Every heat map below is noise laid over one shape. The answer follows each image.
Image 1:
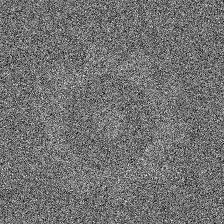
gear
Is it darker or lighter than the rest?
lighter
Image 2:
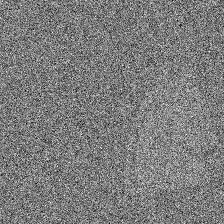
chess knight
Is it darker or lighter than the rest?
lighter
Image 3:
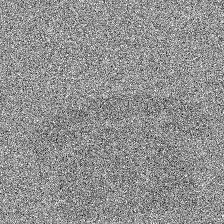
telephone
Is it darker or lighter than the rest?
darker
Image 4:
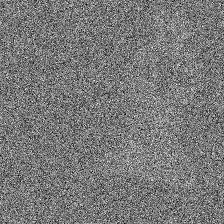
chess bishop
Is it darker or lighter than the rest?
lighter
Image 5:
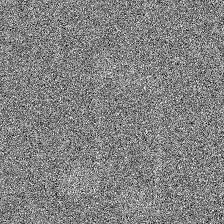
pair of musical notes
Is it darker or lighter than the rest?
lighter
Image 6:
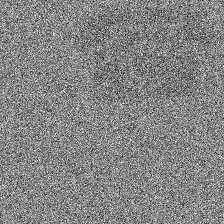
telephone
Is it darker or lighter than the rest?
darker
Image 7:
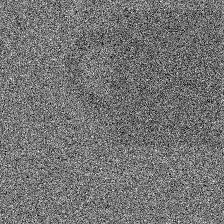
cup
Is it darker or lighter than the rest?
darker
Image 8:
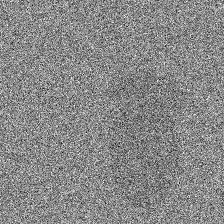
footprint
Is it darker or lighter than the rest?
darker
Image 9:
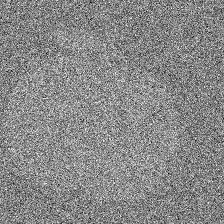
apple
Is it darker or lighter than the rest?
lighter
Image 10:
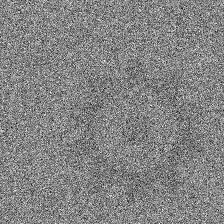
gear
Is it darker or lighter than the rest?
darker
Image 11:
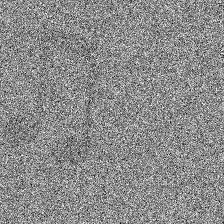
pair of musical notes
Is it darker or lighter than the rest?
darker
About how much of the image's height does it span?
two thirds
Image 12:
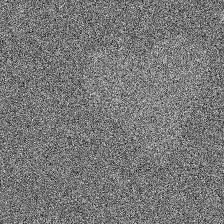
heart
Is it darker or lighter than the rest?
lighter
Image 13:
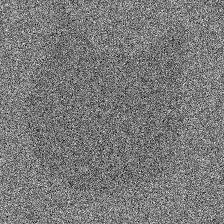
cat's head
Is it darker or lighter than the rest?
darker
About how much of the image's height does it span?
nearly all
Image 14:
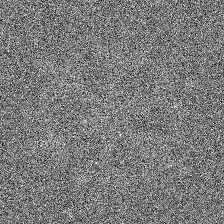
snowflake
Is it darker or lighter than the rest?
lighter
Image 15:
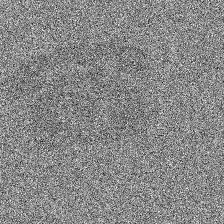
telephone
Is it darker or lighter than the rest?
darker
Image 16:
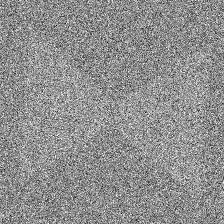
bow tie
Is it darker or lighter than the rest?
lighter
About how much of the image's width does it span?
nearly all
